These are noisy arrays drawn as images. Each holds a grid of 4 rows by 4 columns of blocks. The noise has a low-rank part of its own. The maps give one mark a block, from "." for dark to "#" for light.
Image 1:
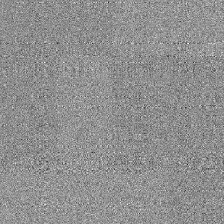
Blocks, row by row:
. . # #
. # . .
. # . .
# # # .
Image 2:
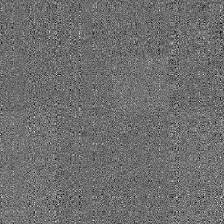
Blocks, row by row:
. . . .
. . # .
# . . #
# . . #
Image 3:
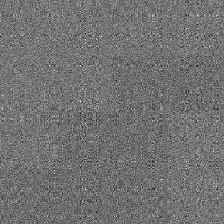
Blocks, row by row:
# # # #
# # . .
# . . #
. . . #
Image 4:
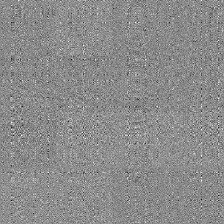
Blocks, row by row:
. # . .
. . . .
. # # #
# # . .
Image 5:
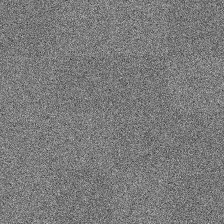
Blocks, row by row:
. # # .
# . . #
# # . .
# . # .
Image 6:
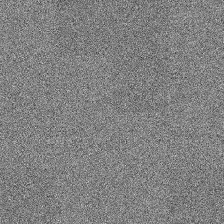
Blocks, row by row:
# . . #
# # . #
# # # #
. # # .
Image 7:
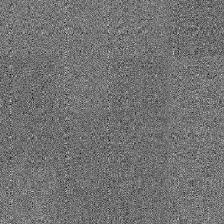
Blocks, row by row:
# # # .
. # . #
. . . #
# . . #
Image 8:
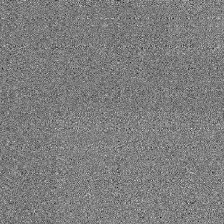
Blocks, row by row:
. . . #
. . . .
. # # #
. # # #
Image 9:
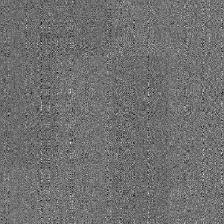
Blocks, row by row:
. . # #
. # . #
. # . #
# # . #
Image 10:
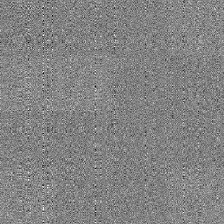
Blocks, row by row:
. . . #
# # . .
. . . .
# . . #
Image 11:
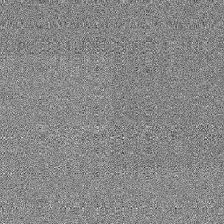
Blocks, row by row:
. . . .
# # . .
# # . .
# # # #
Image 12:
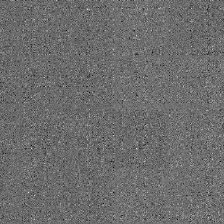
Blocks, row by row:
. . # .
. . # #
. . . #
. . # #
